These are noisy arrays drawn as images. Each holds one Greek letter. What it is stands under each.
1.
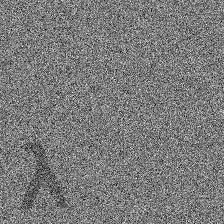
lambda
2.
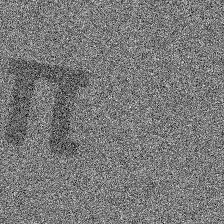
pi
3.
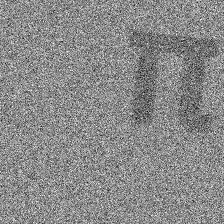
pi
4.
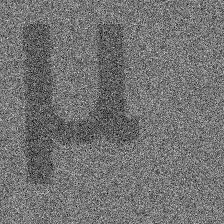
mu
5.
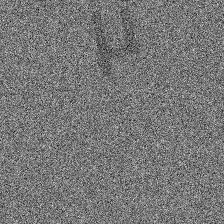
mu
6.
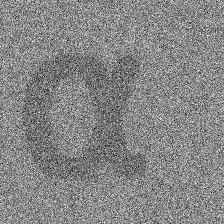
alpha
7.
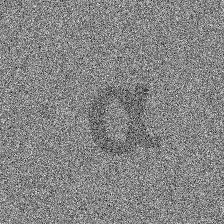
alpha
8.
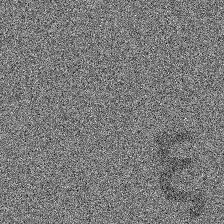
xi
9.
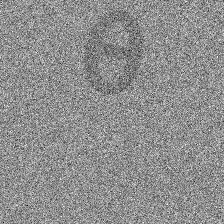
theta
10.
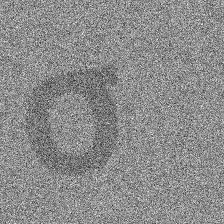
sigma
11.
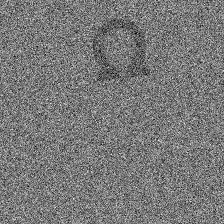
omega
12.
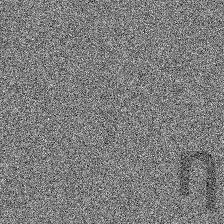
eta
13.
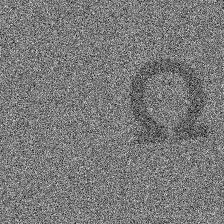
omega
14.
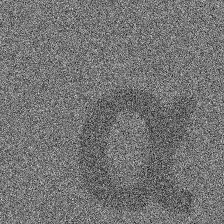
alpha
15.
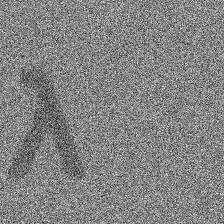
lambda
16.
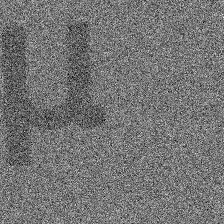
mu
